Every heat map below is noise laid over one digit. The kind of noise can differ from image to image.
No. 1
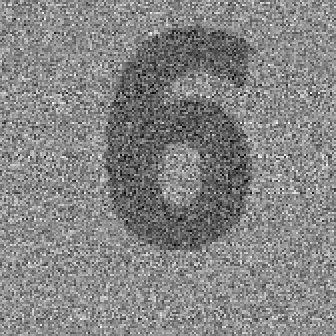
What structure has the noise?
rows of uneven size
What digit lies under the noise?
6
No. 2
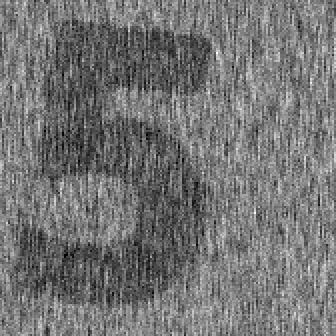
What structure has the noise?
streaked along the columns
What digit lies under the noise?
5
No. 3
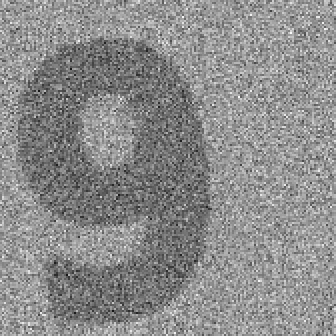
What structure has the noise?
low rank plus noise
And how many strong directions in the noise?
three or four
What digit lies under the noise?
9
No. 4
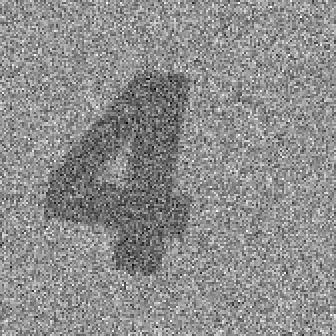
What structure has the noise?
independent entries
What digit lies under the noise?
4
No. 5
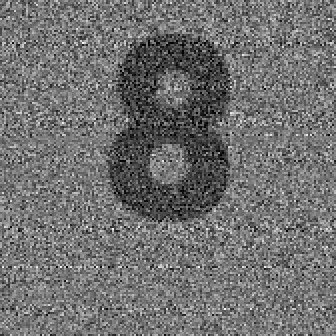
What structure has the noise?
rows of uneven size
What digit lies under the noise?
8
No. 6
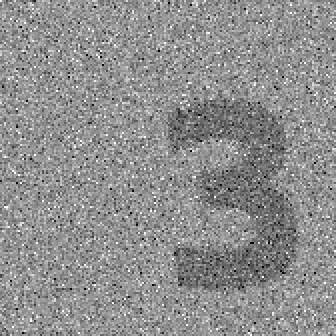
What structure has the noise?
heavy tails
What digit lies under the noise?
3
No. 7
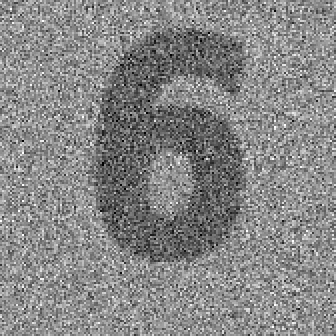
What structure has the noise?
low rank plus noise
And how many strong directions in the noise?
five to eight
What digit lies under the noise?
6
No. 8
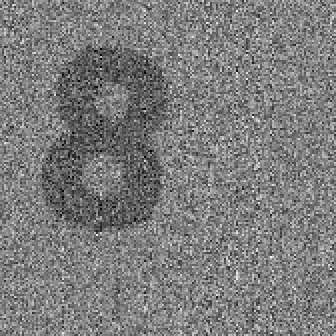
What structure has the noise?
columns of uneven size
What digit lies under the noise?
8
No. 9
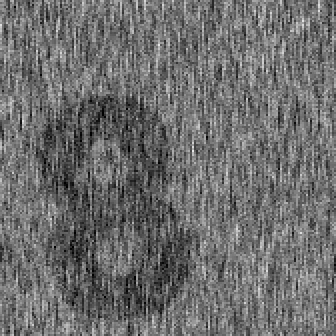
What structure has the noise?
streaked along the columns
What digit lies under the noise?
8
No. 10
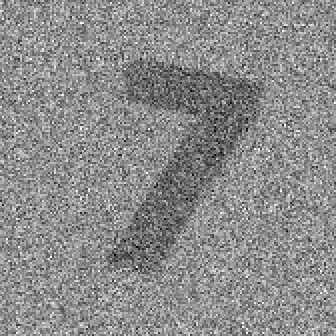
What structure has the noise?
low rank plus noise
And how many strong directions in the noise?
two
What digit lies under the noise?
7
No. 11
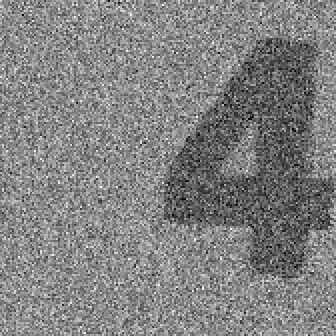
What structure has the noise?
independent entries
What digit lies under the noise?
4
